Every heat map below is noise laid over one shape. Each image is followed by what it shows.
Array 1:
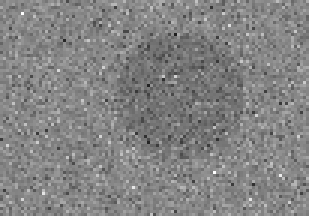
disc
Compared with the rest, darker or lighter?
darker
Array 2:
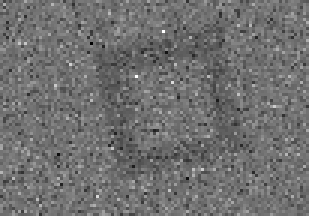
square frame
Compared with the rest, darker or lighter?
darker
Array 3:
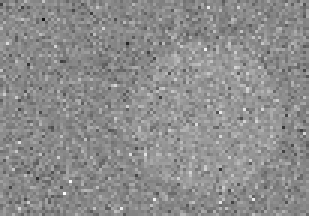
disc
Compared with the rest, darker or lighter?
lighter
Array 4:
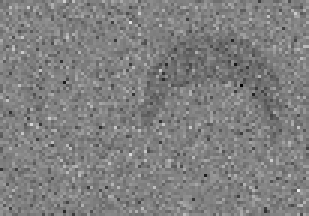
crescent
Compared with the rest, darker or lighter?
darker
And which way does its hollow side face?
down
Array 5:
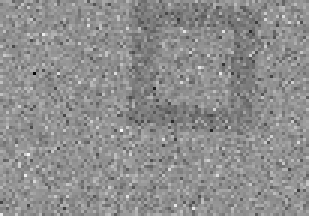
square frame
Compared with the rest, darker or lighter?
darker
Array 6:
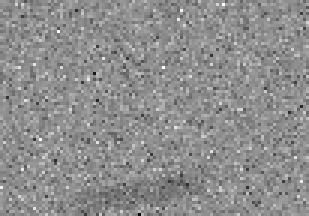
bar
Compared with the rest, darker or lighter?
darker
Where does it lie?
bottom middle
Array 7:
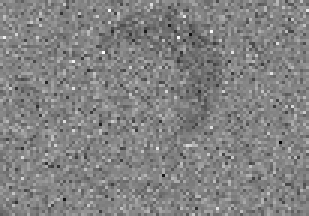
crescent
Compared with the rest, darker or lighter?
darker
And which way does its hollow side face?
down and left
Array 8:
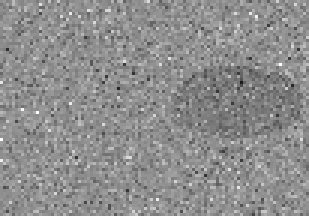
ellipse
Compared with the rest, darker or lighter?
darker
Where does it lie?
middle right
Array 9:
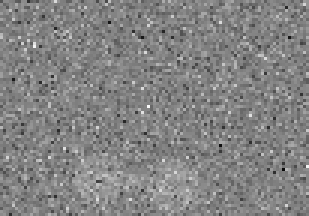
dumbbell
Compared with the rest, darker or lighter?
lighter
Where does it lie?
bottom middle
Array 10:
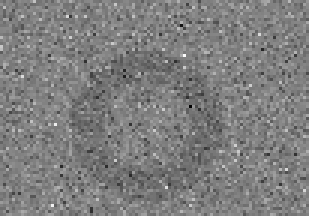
ring
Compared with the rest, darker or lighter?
darker
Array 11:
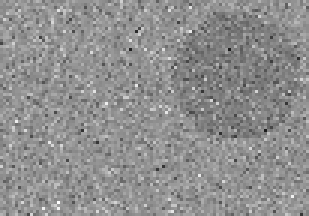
disc
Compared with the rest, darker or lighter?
darker
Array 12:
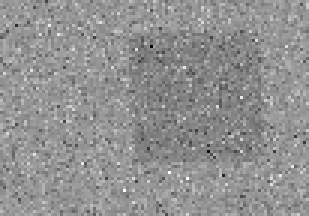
square
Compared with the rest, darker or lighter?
darker
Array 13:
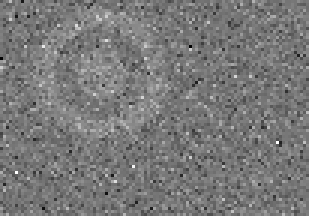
bullseye
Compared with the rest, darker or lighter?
lighter
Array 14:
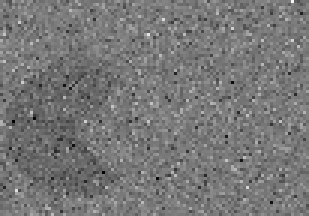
disc with a wedge cut out
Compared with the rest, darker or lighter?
darker
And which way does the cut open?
right
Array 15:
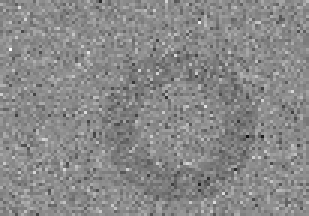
ring
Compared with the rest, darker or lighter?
darker
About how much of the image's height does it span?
two thirds
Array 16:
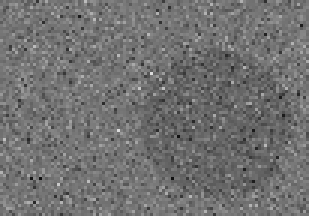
disc
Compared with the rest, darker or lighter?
darker
